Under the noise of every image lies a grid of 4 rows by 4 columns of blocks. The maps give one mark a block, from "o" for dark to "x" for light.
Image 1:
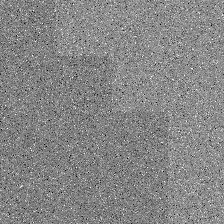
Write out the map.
o x x x
o o x x
o o o x
o o o x
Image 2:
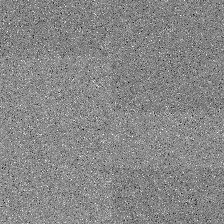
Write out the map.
o o o o
x x o o
x x x x
x x o o
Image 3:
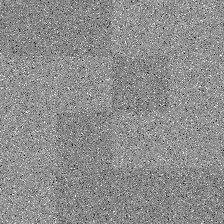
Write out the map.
o o x x
x x o x
x o x x
x o o o
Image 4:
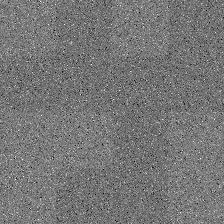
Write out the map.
x o x o
o o o o
x x o x
x o o x
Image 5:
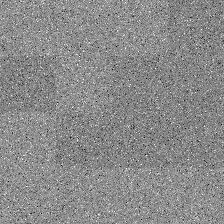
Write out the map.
x x x o
o x o o
x o o o
x x x x
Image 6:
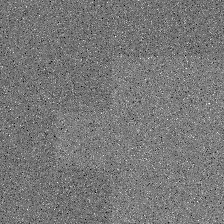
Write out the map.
o o o o
o o x x
o x x x
o o x x
